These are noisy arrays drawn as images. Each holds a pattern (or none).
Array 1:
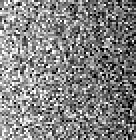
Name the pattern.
a smooth slope
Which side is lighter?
left
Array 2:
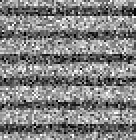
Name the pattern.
horizontal stripes
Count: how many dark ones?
6
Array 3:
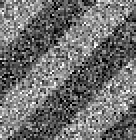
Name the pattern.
diagonal stripes
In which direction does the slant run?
bottom left to top right
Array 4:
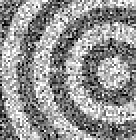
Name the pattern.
rings round one point
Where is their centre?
middle right
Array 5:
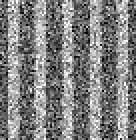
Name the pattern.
vertical stripes
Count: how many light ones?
5
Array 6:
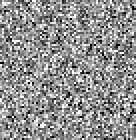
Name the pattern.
only noise
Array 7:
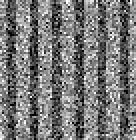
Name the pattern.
vertical stripes
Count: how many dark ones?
6
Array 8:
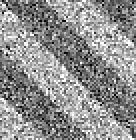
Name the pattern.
diagonal stripes
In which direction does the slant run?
top left to bottom right
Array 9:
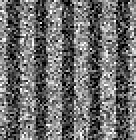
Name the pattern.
vertical stripes
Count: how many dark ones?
5
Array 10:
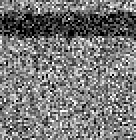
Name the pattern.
one horizontal stripe
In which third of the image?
top
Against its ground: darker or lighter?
darker
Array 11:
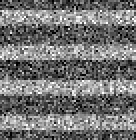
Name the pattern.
horizontal stripes
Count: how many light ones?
4
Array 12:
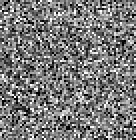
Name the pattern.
only noise
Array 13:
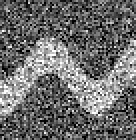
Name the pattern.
a wavy band
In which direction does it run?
left to right
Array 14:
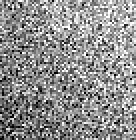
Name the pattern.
a smooth slope
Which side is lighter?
top right
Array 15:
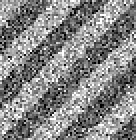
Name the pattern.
diagonal stripes
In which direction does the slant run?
bottom left to top right
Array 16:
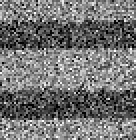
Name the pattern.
horizontal stripes
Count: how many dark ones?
2
